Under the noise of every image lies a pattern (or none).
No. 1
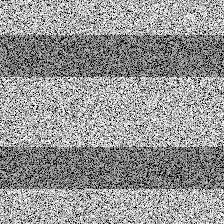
horizontal stripes
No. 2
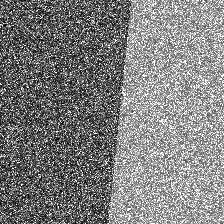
a sharp edge
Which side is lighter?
right
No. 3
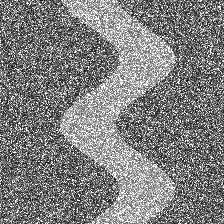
a wavy band
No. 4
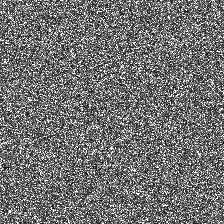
only noise
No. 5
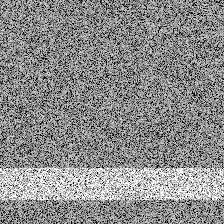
one horizontal stripe
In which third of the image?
bottom
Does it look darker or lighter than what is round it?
lighter
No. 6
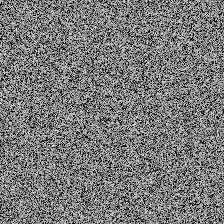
only noise
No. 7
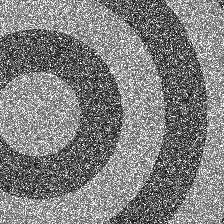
rings round one point
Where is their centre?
middle left
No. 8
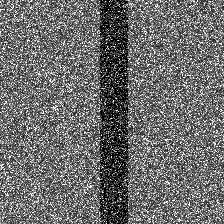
one vertical stripe
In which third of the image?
middle
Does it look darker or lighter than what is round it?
darker
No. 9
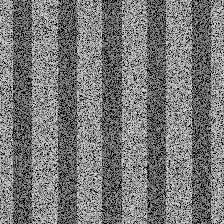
vertical stripes
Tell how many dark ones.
5
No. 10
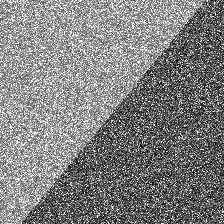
a sharp edge
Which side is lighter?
top left
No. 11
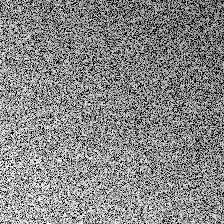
a smooth slope
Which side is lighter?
bottom left
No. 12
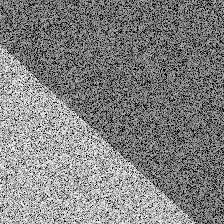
a sharp edge
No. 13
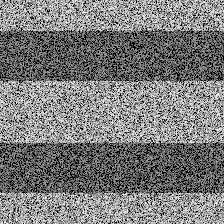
horizontal stripes
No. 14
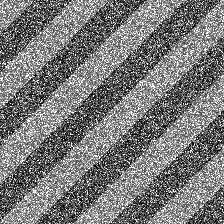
diagonal stripes
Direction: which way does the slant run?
bottom left to top right
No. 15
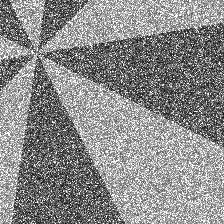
spokes from one point
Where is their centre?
top left
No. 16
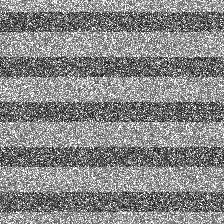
horizontal stripes
